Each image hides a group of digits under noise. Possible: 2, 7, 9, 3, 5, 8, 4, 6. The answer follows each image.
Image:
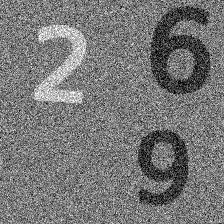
top left: light 2; top right: dark 6; bottom right: dark 9
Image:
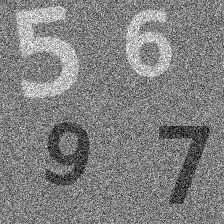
top left: light 5; top right: light 6; bottom left: dark 9; bottom right: dark 7
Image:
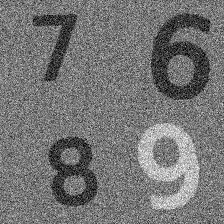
top left: dark 7; top right: dark 6; bottom left: dark 8; bottom right: light 9
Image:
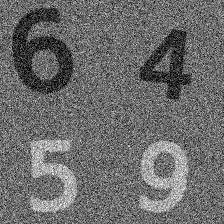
top left: dark 6; top right: dark 4; bottom left: light 5; bottom right: light 9
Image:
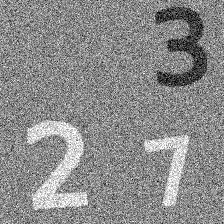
top right: dark 3; bottom left: light 2; bottom right: light 7
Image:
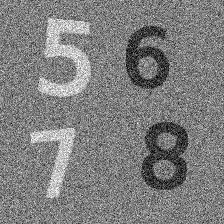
top left: light 5; top right: dark 6; bottom left: light 7; bottom right: dark 8
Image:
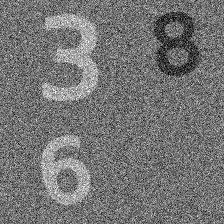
top left: light 3; top right: dark 8; bottom left: light 6
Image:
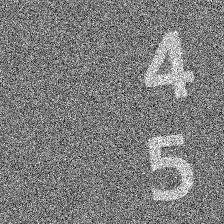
top right: light 4; bottom right: light 5
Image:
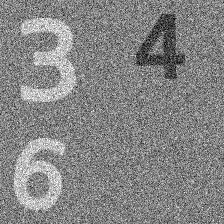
top left: light 3; top right: dark 4; bottom left: light 6
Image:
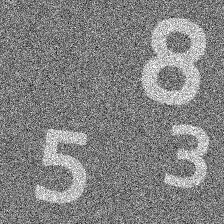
top right: light 8; bottom left: light 5; bottom right: light 3
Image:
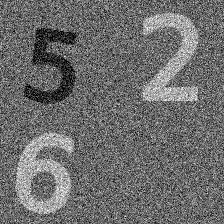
top left: dark 5; top right: light 2; bottom left: light 6
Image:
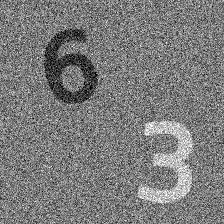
top left: dark 6; bottom right: light 3
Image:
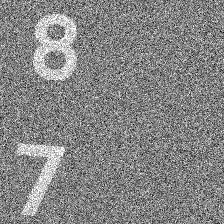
top left: light 8; bottom left: light 7
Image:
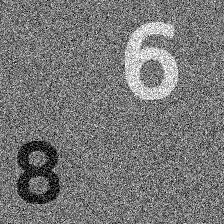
top right: light 6; bottom left: dark 8
